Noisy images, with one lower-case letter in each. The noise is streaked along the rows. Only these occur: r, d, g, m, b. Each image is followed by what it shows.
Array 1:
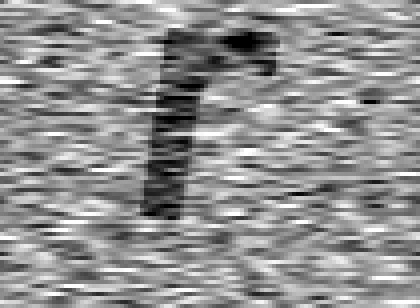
dark r
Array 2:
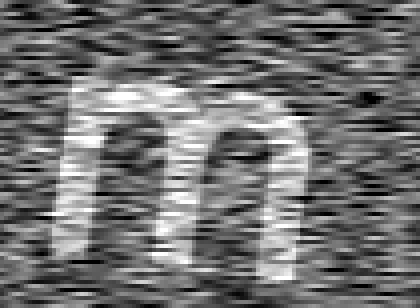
light m
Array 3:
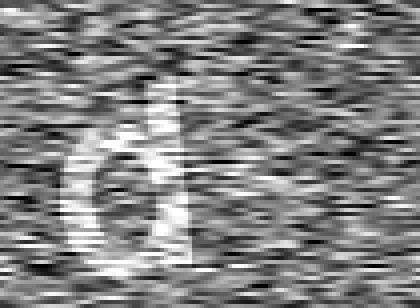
light d
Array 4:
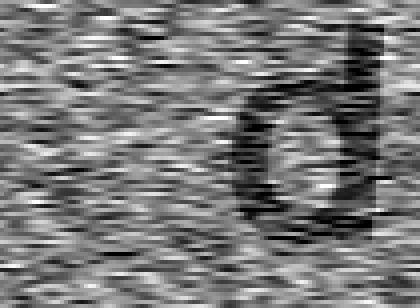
dark d
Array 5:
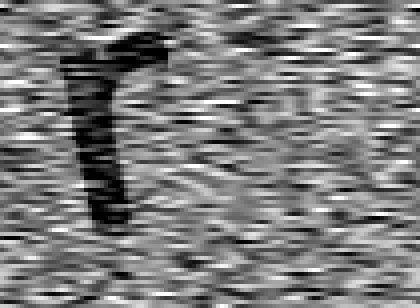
dark r
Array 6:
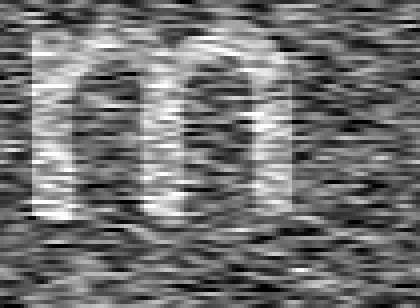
light m
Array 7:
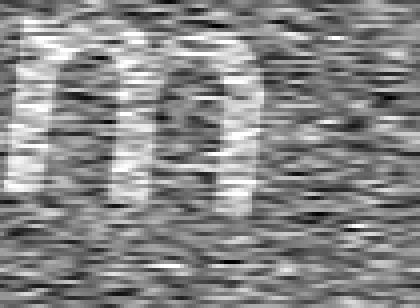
light m
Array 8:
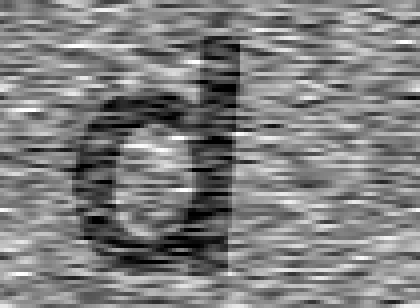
dark d
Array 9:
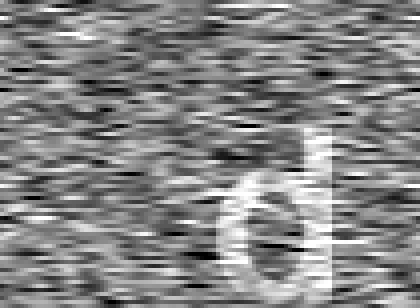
light d
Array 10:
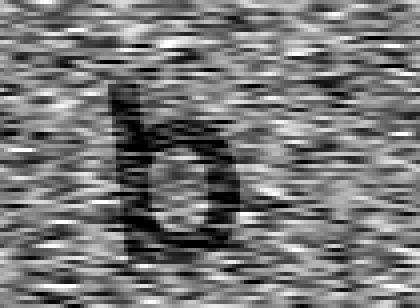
dark b
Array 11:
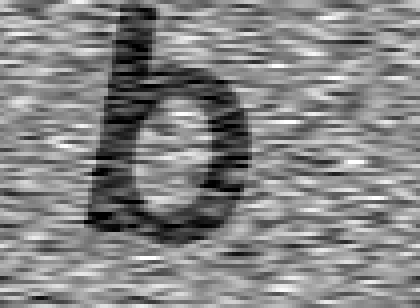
dark b
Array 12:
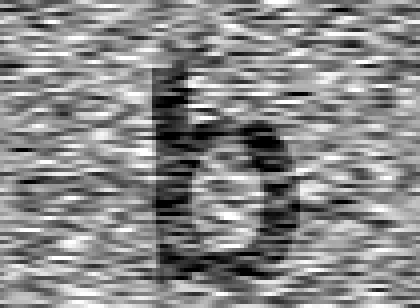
dark b
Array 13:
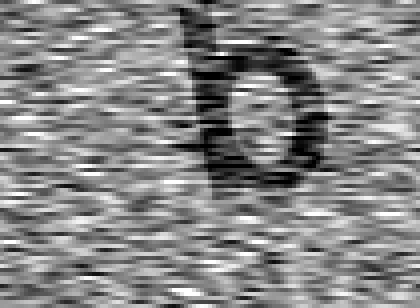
dark b
